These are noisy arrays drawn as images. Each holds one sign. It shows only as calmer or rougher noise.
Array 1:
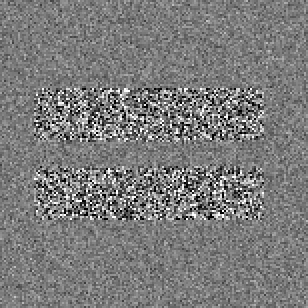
equals sign
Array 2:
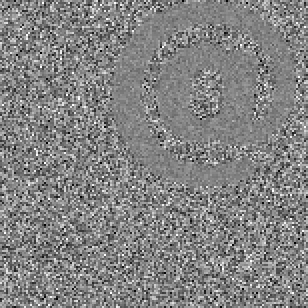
at sign
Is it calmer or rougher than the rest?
calmer
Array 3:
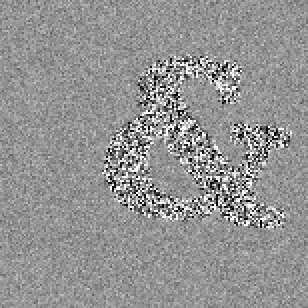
ampersand
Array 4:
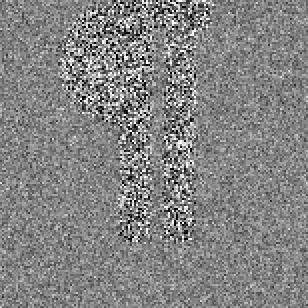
pilcrow
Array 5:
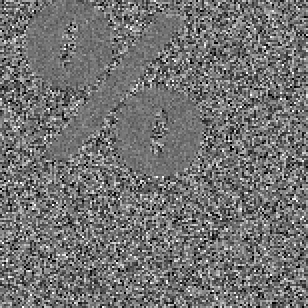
percent sign
